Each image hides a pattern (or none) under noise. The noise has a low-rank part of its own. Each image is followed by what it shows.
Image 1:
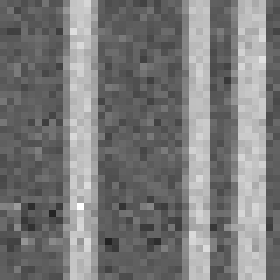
bands of columns
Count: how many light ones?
3
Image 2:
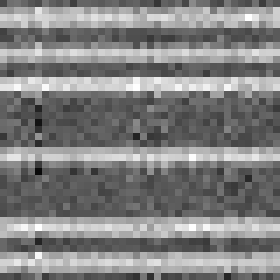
bands of rows
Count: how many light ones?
6
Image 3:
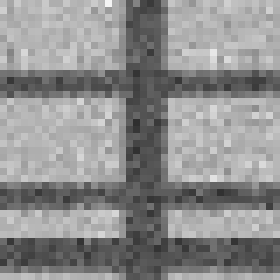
bands of rows crossing bands of columns
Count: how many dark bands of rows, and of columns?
3 and 1
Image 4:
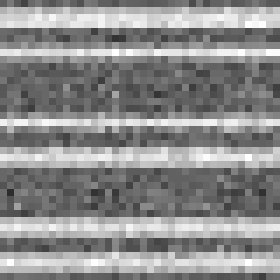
bands of rows
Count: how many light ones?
6
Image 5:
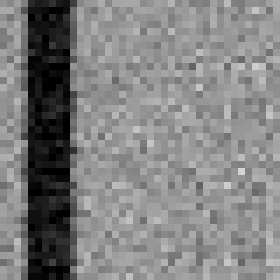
one band of columns
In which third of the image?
left
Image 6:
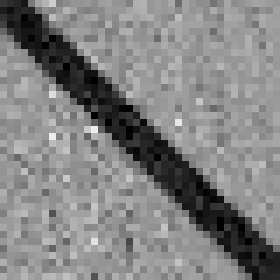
a diagonal band
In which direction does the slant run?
top left to bottom right
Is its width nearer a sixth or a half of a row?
a sixth
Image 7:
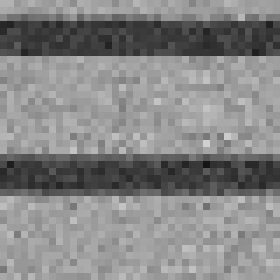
bands of rows
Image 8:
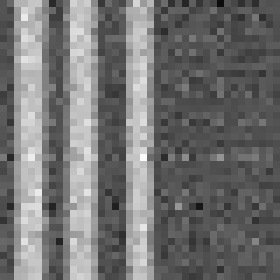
bands of columns
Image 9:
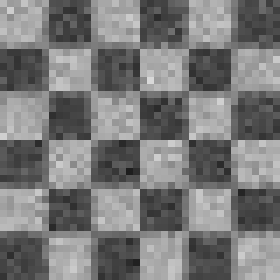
a checkerboard
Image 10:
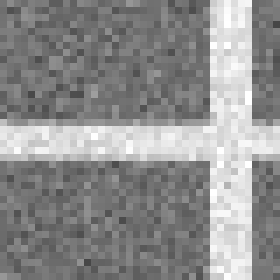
bands of rows crossing bands of columns
